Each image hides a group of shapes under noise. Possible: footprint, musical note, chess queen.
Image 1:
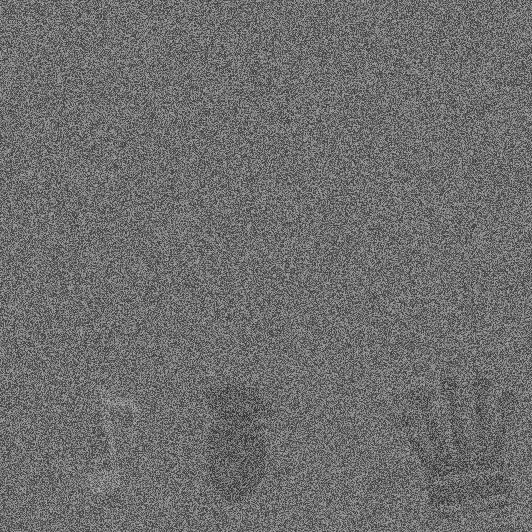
bottom left: light musical note; bottom middle: dark footprint; bottom right: dark chess queen
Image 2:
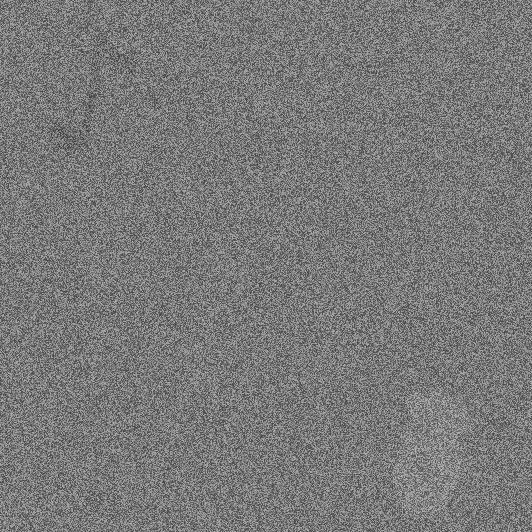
top left: dark musical note; bottom right: light footprint
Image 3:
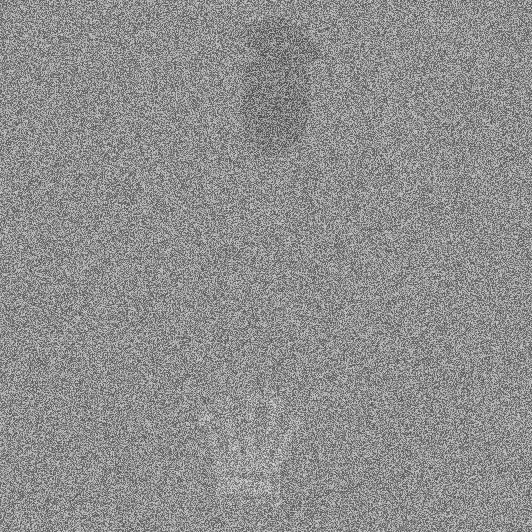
top middle: dark footprint; bottom middle: light chess queen
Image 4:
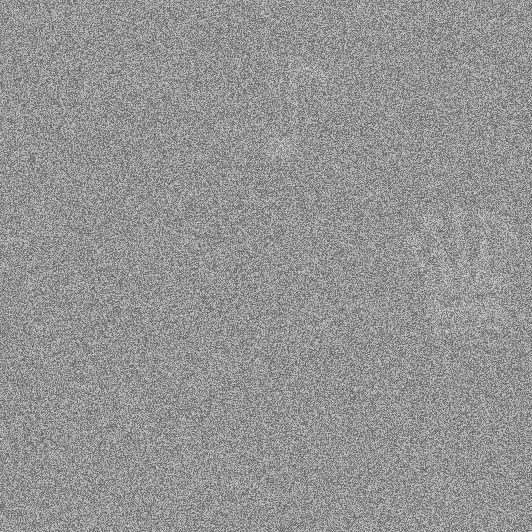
top middle: light musical note; middle right: light chess queen
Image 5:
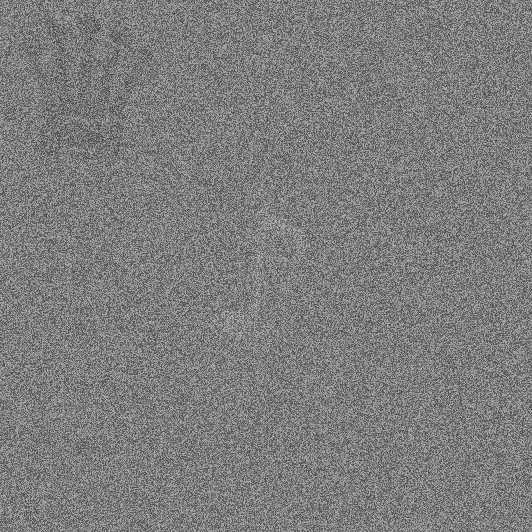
top left: dark chess queen; centre: light musical note
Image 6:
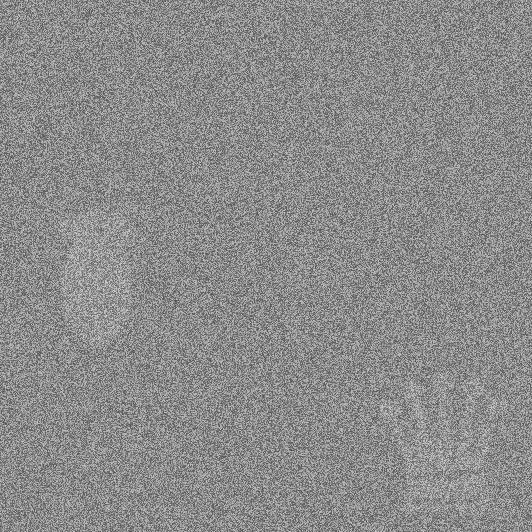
middle left: light footprint; bottom right: light chess queen
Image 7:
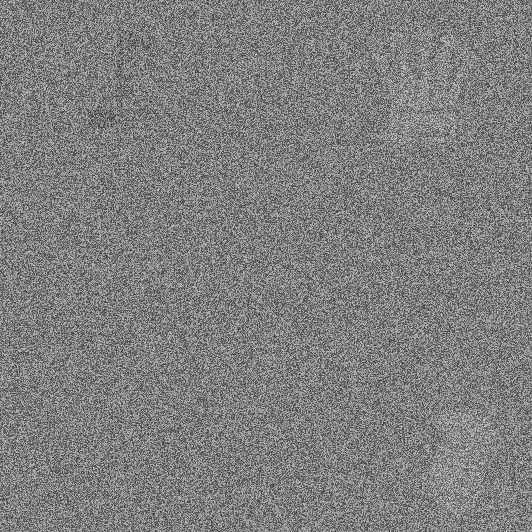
top left: dark musical note; top right: light chess queen; bottom right: light footprint
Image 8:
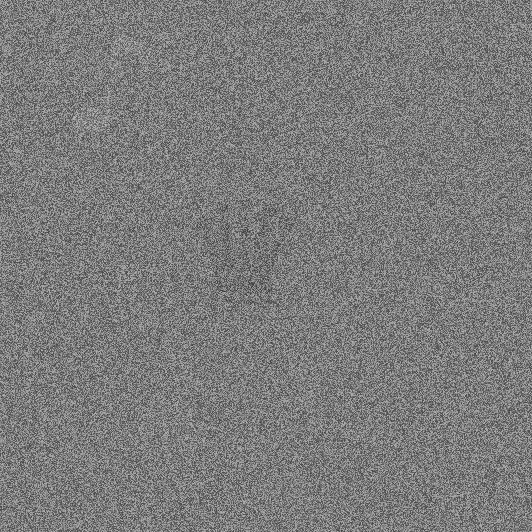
top left: light musical note; centre: dark chess queen
